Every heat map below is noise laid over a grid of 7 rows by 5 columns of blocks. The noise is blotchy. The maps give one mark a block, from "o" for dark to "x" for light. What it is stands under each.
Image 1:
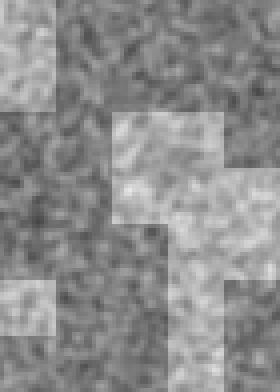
xoooo
xoooo
ooxxo
ooxxx
oooxx
xooxo
oooxo
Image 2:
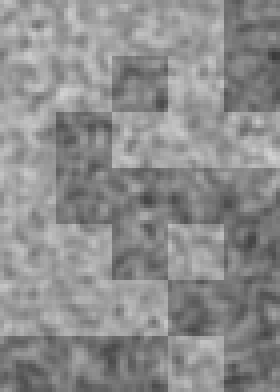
xxxxo
xxoxo
xoxxx
xoooo
xxoxo
xxxoo
oooxo
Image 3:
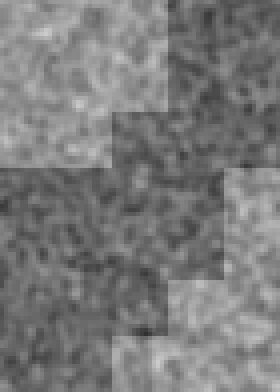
xxxoo
xxxoo
xxooo
oooox
oooox
oooxx
ooxxx
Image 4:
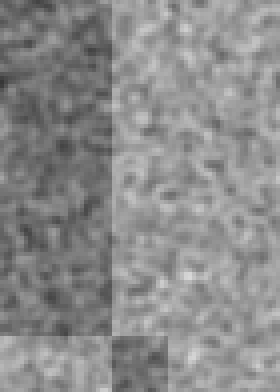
ooxxx
ooxxx
ooxxx
ooxxx
ooxxx
ooxxx
xxoxx
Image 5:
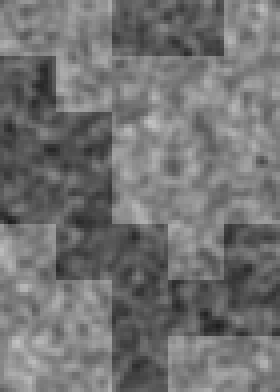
xxoox
oxxxx
ooxxx
ooxxx
xooxo
xxooo
xxoxx
